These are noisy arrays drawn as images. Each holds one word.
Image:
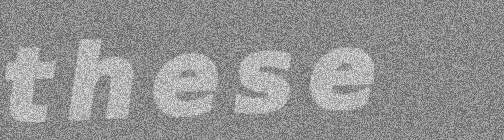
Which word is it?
these
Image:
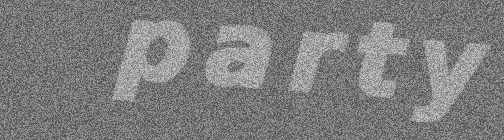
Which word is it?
party
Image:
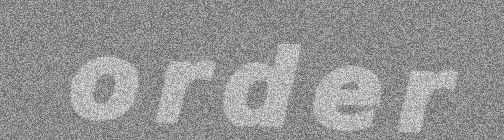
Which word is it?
order
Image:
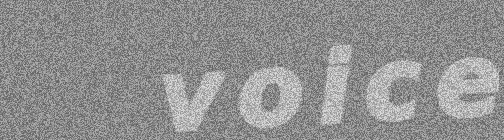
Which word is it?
voice
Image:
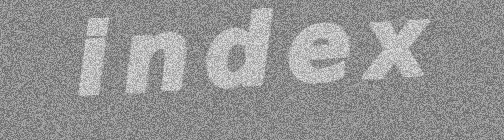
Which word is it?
index
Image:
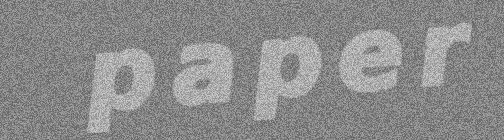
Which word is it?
paper
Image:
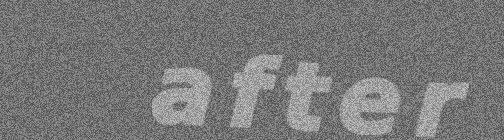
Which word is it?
after
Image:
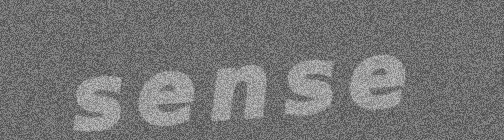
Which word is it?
sense
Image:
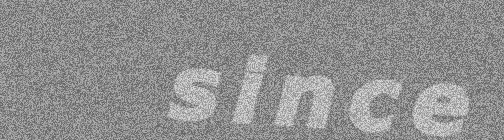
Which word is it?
since
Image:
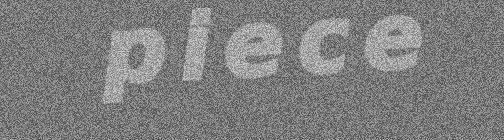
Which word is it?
piece
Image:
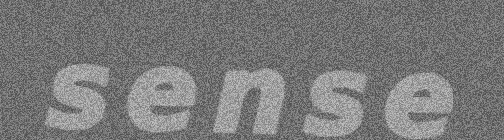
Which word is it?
sense
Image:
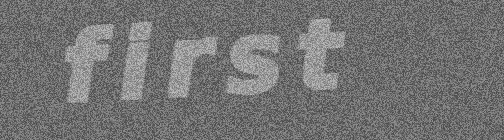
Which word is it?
first
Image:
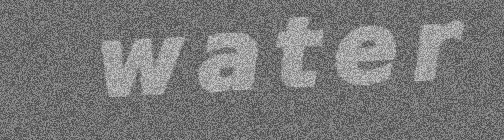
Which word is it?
water
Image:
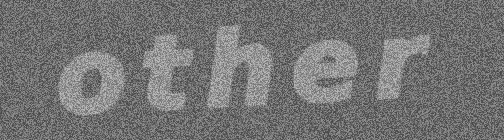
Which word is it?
other
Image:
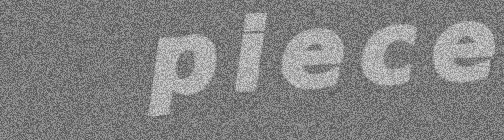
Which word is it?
piece
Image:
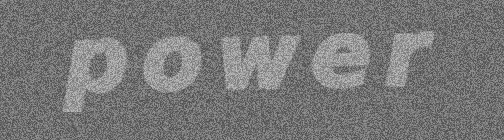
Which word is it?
power
